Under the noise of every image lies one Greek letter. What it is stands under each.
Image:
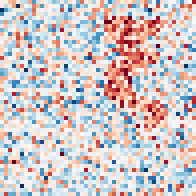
xi
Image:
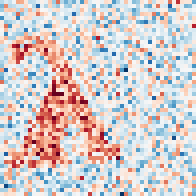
lambda
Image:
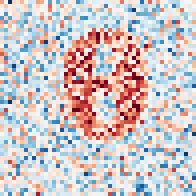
theta
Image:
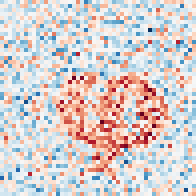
phi
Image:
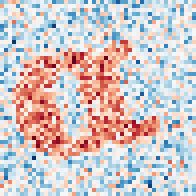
alpha
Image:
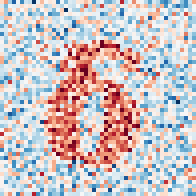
delta
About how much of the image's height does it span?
two thirds
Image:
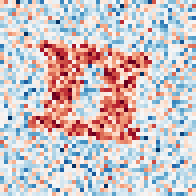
pi
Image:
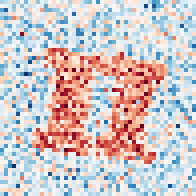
pi
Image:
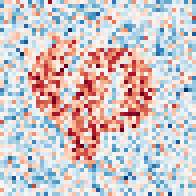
phi
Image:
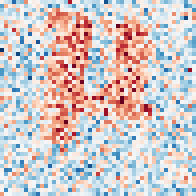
mu
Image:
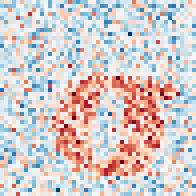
sigma
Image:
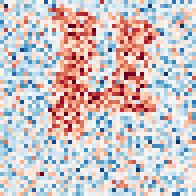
mu
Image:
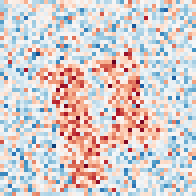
mu
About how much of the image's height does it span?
two thirds
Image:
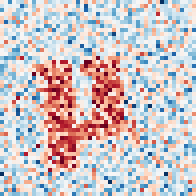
mu
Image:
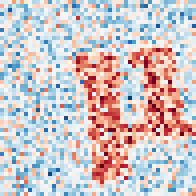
mu
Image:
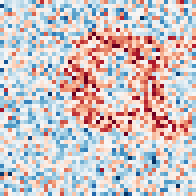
alpha
